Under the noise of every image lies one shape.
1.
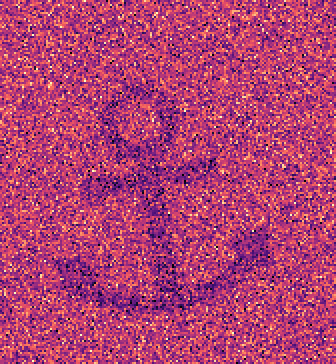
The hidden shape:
anchor
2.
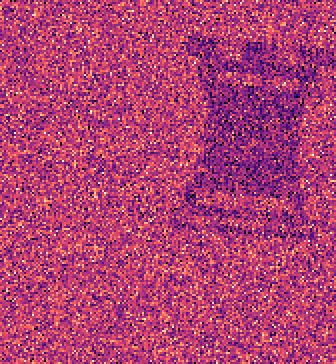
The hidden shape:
chess rook
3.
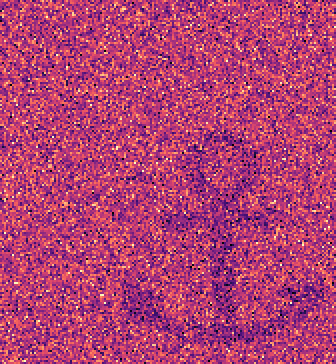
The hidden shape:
anchor
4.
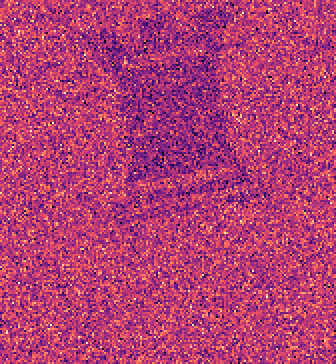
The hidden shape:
chess rook
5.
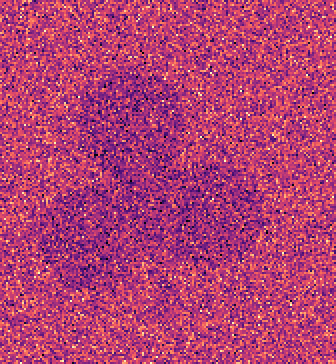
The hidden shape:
club
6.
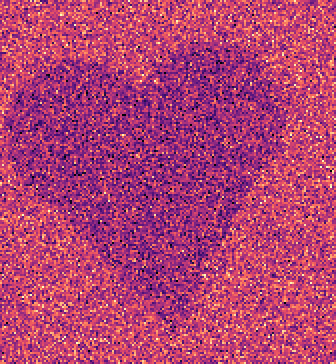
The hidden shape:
heart
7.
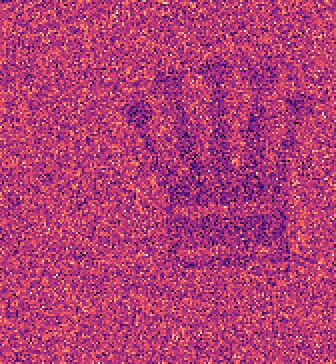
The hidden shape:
chess queen
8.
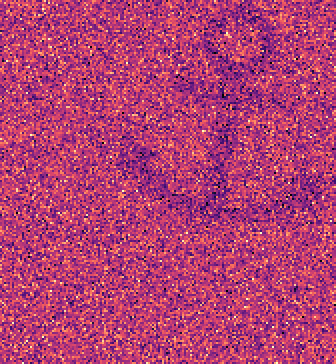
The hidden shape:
anchor
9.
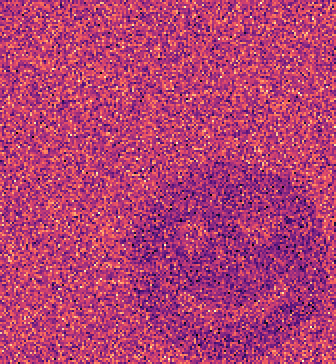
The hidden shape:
smiling face
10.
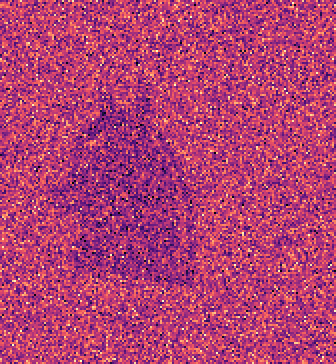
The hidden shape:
chess knight
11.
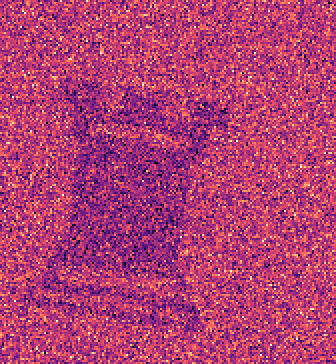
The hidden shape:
chess rook
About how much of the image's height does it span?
two thirds
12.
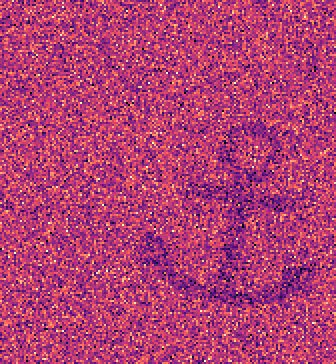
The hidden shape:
anchor
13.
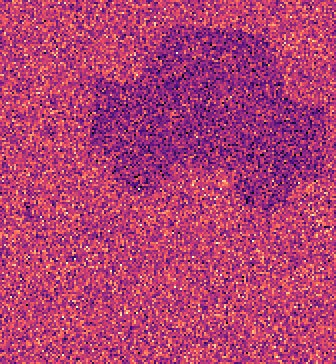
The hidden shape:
car
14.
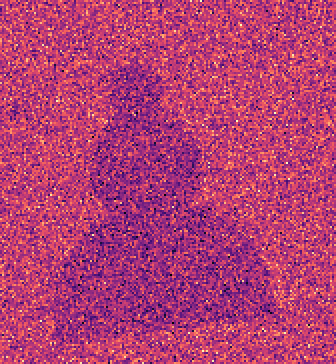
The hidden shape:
chess pawn
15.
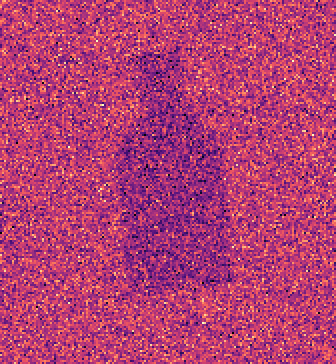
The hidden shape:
bottle
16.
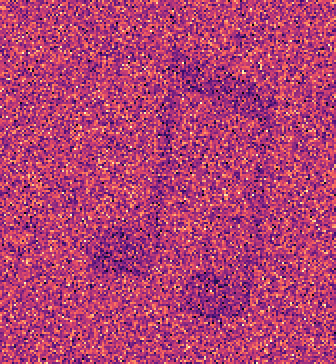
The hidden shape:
pair of musical notes
